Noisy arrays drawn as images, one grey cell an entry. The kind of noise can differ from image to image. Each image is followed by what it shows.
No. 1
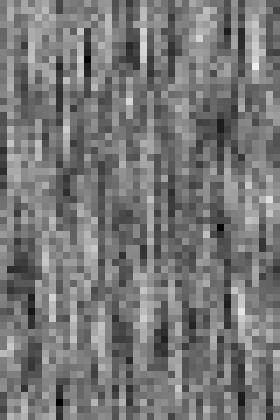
streaked along the columns
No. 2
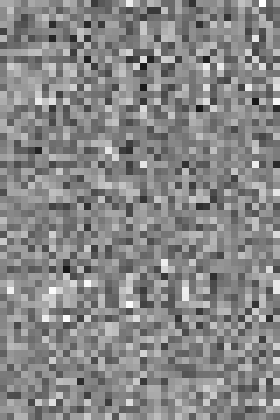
low rank plus noise
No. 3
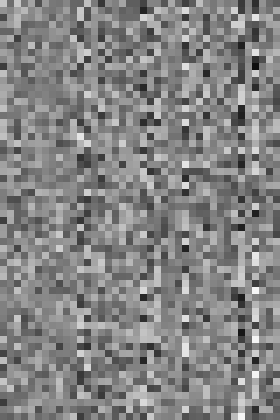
columns of uneven size
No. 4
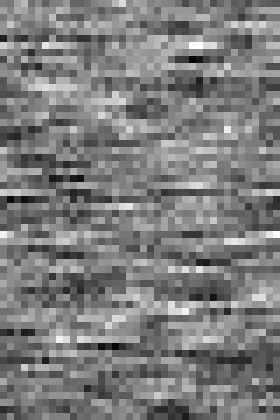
streaked along the rows
